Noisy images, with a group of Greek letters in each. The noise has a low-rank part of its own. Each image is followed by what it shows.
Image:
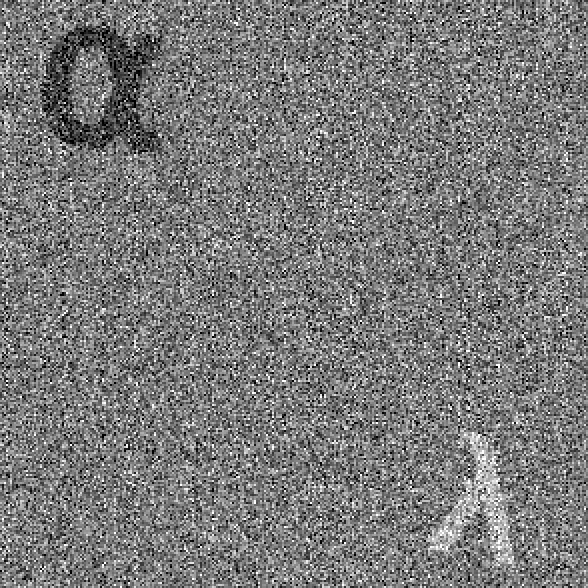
top left: dark alpha; bottom right: light lambda
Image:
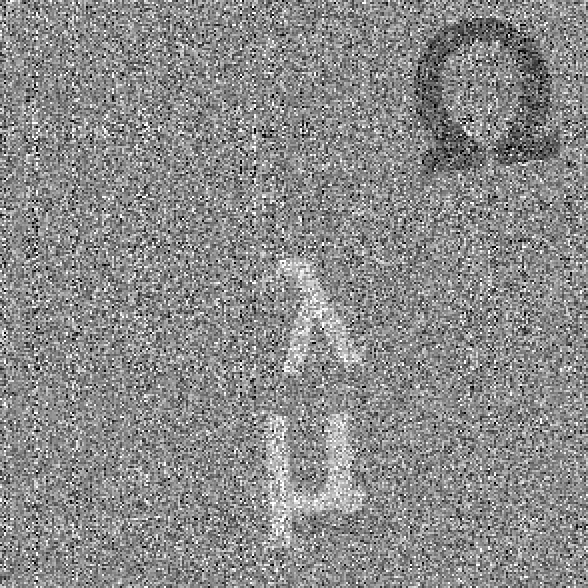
top right: dark omega; centre: light lambda; bottom middle: light mu
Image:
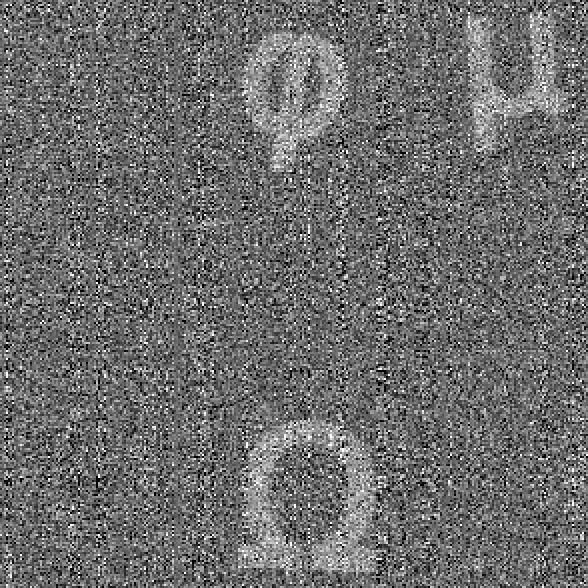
top middle: light phi; top right: light mu; bottom middle: light omega
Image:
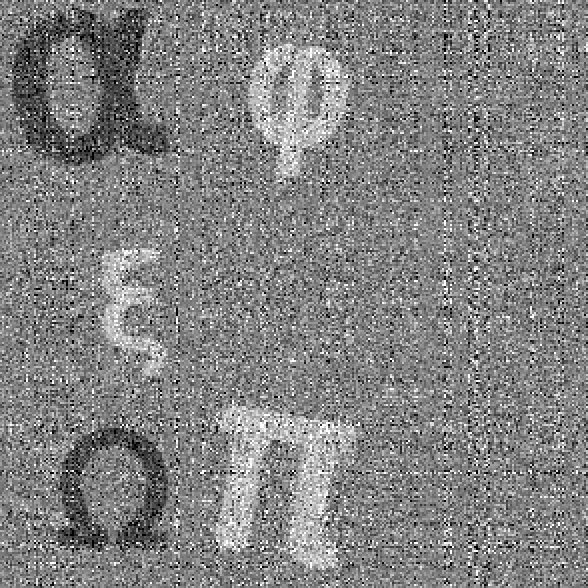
top left: dark alpha; top middle: light phi; middle left: light xi; bottom left: dark omega; bottom middle: light pi
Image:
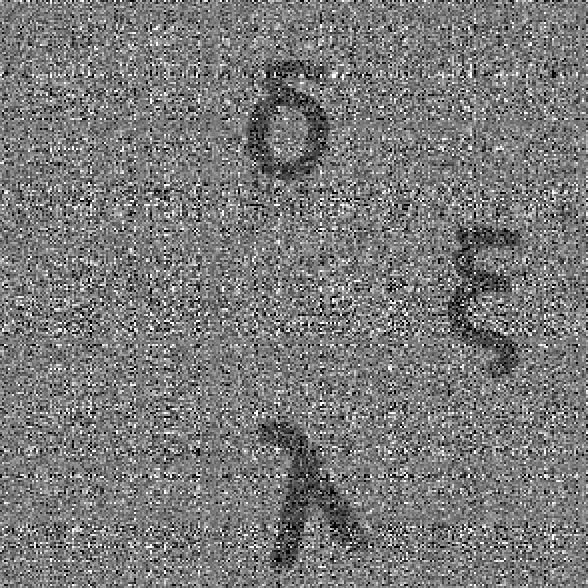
top middle: dark delta; middle right: dark xi; bottom middle: dark lambda
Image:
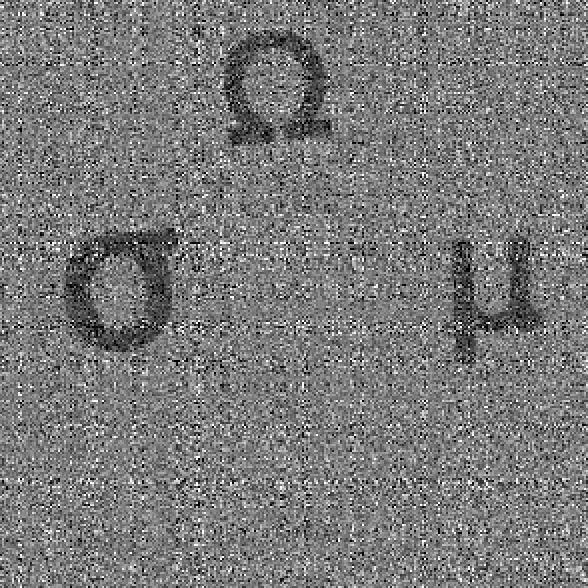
top middle: dark omega; middle left: dark sigma; middle right: dark mu
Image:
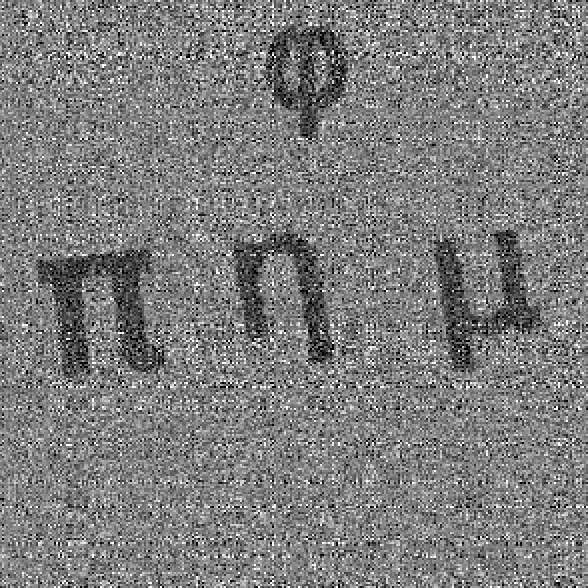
top middle: dark phi; middle left: dark pi; centre: dark eta; middle right: dark mu
